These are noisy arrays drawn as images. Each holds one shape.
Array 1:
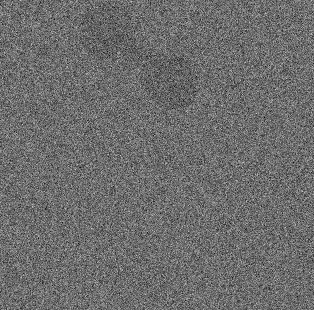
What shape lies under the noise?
dumbbell
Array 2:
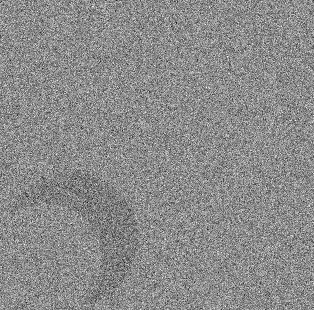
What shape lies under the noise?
crescent
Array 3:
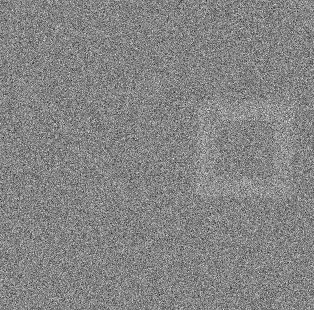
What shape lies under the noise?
square frame
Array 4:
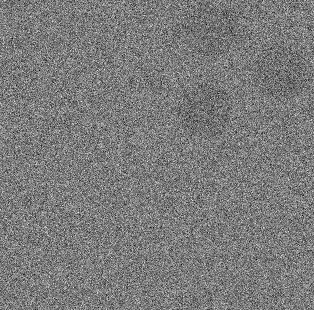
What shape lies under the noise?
three dots
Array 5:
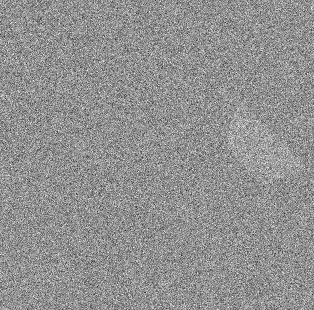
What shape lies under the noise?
half disc
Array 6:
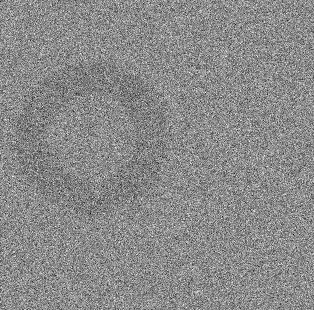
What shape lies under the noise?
ring
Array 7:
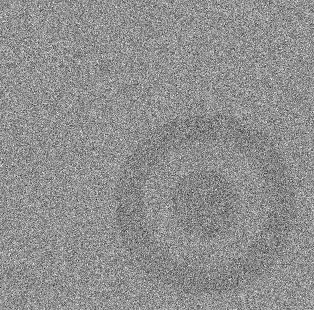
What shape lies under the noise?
bullseye
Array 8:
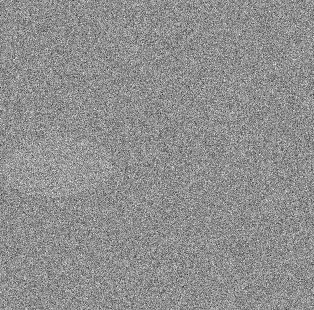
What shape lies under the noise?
ellipse
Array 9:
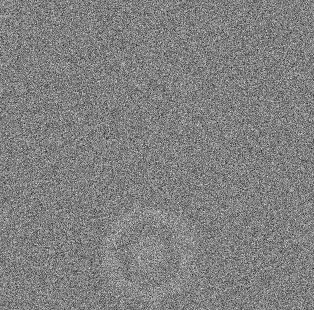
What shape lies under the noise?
bullseye
